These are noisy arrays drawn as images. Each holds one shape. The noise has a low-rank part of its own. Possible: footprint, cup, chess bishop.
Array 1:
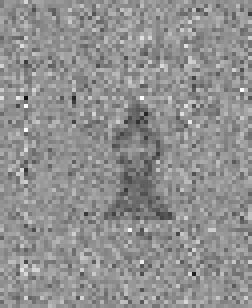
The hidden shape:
chess bishop
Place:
centre
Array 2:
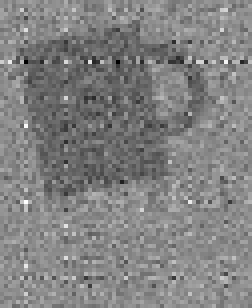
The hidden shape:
cup
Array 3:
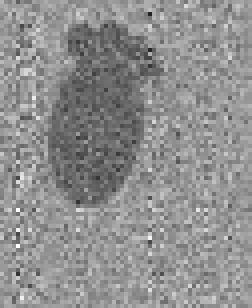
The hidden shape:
footprint
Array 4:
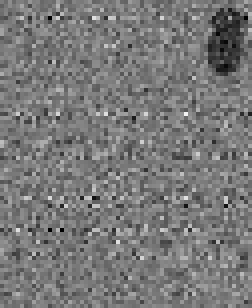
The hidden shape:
footprint
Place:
top right
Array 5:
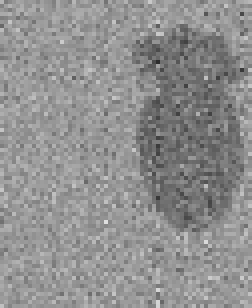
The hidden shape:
footprint
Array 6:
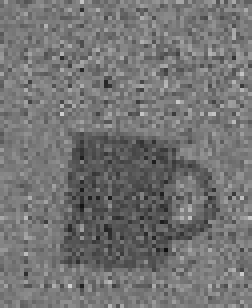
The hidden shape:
cup
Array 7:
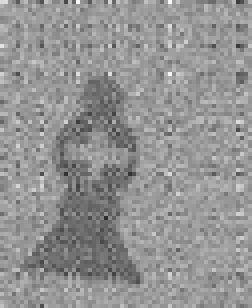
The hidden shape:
chess bishop
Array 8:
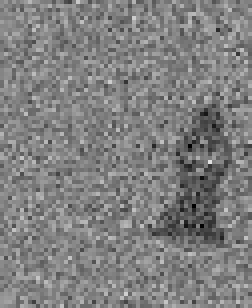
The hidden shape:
chess bishop
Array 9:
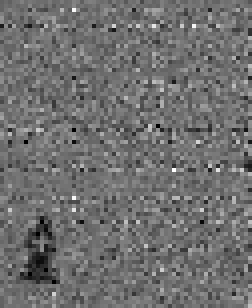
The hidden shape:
chess bishop
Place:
bottom left
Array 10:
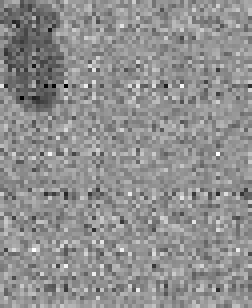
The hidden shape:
footprint
